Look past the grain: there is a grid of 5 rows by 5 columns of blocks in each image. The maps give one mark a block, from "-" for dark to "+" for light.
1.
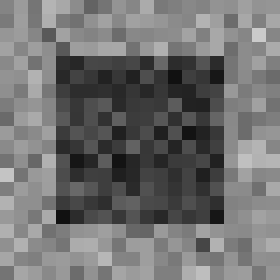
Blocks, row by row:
+++++
+---+
+---+
+---+
+++++
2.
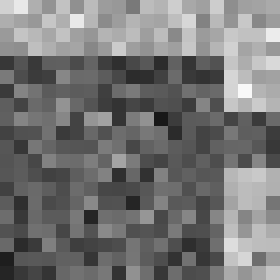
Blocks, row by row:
+++++
----+
-----
----+
----+
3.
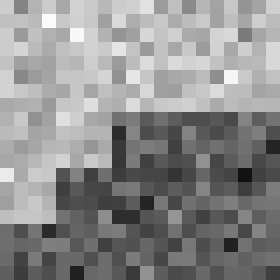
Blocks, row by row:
+++++
+++++
++---
+----
-----
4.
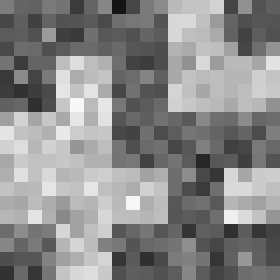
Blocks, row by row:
---+-
-+-++
++---
+++-+
-+---
